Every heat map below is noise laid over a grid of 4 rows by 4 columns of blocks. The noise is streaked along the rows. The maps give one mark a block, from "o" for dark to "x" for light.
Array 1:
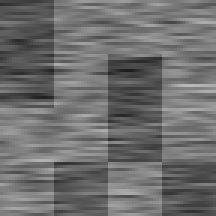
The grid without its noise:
o x x x
o x o x
x x o x
x o x o
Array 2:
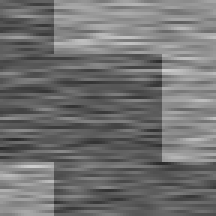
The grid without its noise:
o x x x
o o o x
o o o x
x o o o
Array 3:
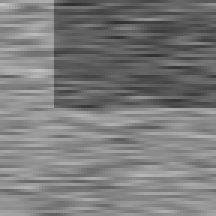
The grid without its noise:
x o o o
x o o o
x x x x
x x x x
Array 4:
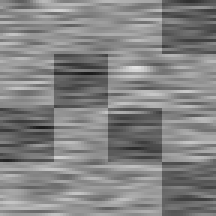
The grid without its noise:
x x x o
x o x x
o x o x
x x x o
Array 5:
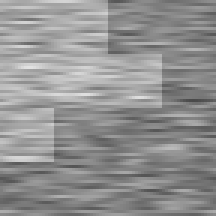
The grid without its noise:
x x o o
x x x o
x o o o
o o o o
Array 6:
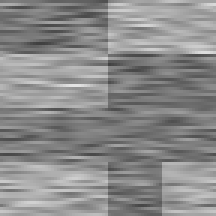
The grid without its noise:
o o x x
x x o o
o o o o
x x o x
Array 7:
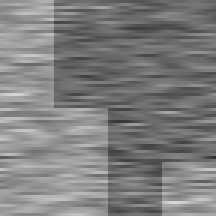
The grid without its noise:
x o o o
x o o o
x x o o
x x o x
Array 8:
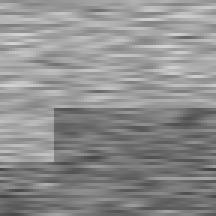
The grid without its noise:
x x x x
x x x x
x o o o
o o o o
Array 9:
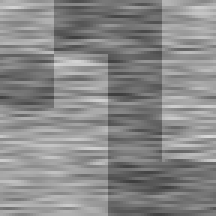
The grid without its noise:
x o o x
o x o x
x x o x
x x o o
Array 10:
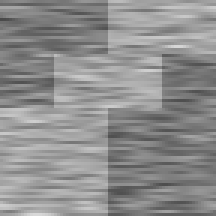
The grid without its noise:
o o x x
o x x o
x x o o
x x o o
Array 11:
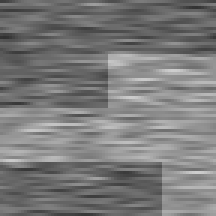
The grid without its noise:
o o o o
o o x x
x x x x
o o o x
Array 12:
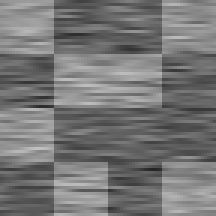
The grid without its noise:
x o o x
o x x o
x o o o
o x o x
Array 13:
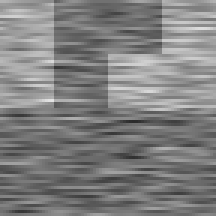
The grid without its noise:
x o o x
x o x x
o o o o
o o o o
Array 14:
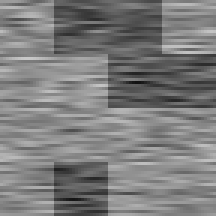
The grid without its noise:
x o o x
x x o o
x x x x
x o x x
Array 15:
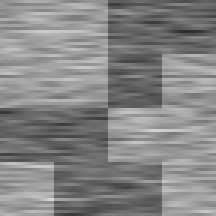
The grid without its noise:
x x o o
x x o x
o o x x
x o o x
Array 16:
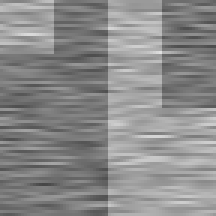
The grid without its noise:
x o x o
o o x o
o o x x
o o x x
